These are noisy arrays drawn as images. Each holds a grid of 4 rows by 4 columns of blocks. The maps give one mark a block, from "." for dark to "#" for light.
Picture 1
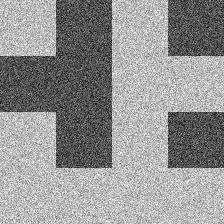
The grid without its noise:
#.#.
..##
#.#.
####
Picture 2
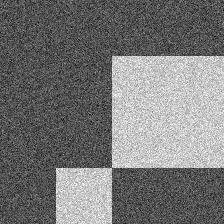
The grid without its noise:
....
..##
..##
.#..
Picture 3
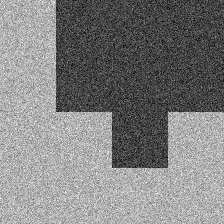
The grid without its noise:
#...
#...
##.#
####
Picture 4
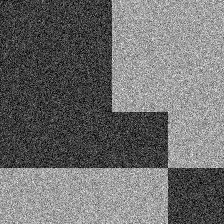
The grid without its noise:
..##
..##
...#
###.
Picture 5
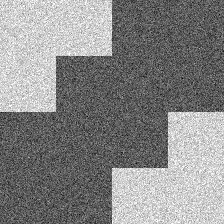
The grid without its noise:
##..
#...
...#
..##
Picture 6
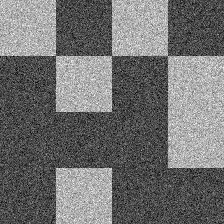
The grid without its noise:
#.#.
.#.#
...#
.#..
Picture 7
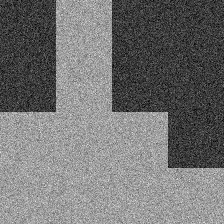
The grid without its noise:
.#..
.#..
###.
####
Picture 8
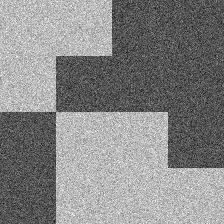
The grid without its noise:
##..
#...
.##.
.###
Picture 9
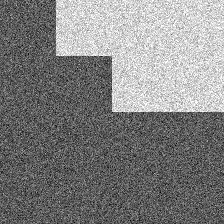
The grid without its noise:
.###
..##
....
....
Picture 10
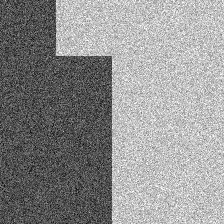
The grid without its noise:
.###
..##
..##
..##
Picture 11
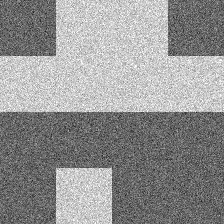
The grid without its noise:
.##.
####
....
.#..
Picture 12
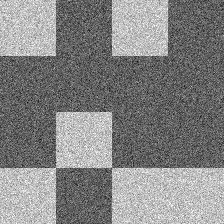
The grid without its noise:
#.#.
....
.#..
#.##
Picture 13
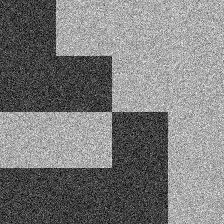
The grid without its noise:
.###
..##
##.#
...#
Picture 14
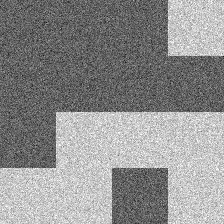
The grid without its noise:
...#
....
.###
##.#
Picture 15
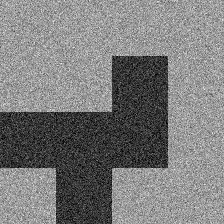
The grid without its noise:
####
##.#
...#
#.##
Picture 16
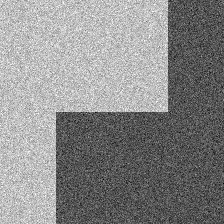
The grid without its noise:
###.
###.
#...
#...
